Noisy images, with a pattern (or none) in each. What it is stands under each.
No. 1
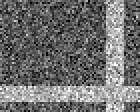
bands of rows crossing bands of columns
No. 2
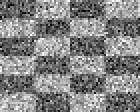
a checkerboard
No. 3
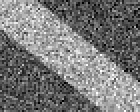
a diagonal band
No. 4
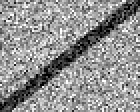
a diagonal band
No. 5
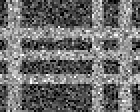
bands of rows crossing bands of columns
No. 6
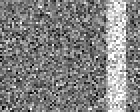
one band of columns
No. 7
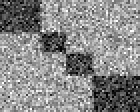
blocks along the diagonal
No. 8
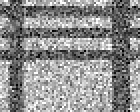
bands of rows crossing bands of columns
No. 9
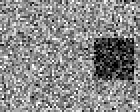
one block
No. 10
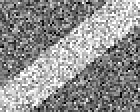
a diagonal band
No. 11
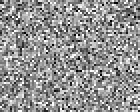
only noise
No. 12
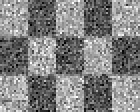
a checkerboard
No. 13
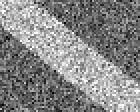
a diagonal band
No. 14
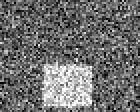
one block
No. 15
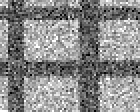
bands of rows crossing bands of columns
